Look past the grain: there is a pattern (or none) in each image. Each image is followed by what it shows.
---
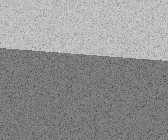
a sharp edge
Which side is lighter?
top
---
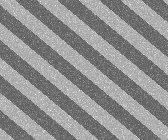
diagonal stripes
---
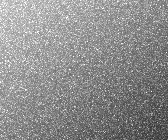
a smooth slope
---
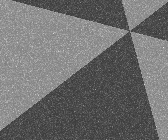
spokes from one point
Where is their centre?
top right
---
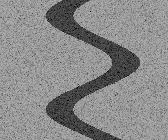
a wavy band
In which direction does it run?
top to bottom
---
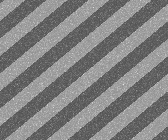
diagonal stripes
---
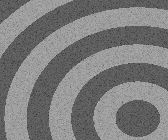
rings round one point
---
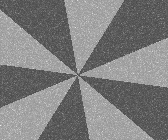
spokes from one point
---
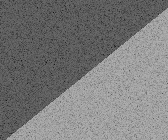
a sharp edge
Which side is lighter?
bottom right
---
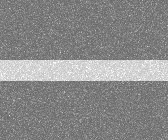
one horizontal stripe
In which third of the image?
middle
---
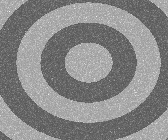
rings round one point
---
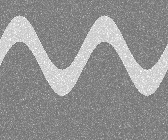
a wavy band
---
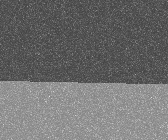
a sharp edge
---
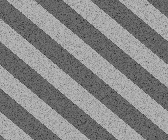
diagonal stripes
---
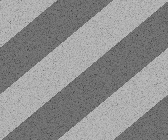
diagonal stripes
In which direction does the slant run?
bottom left to top right
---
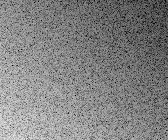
a smooth slope
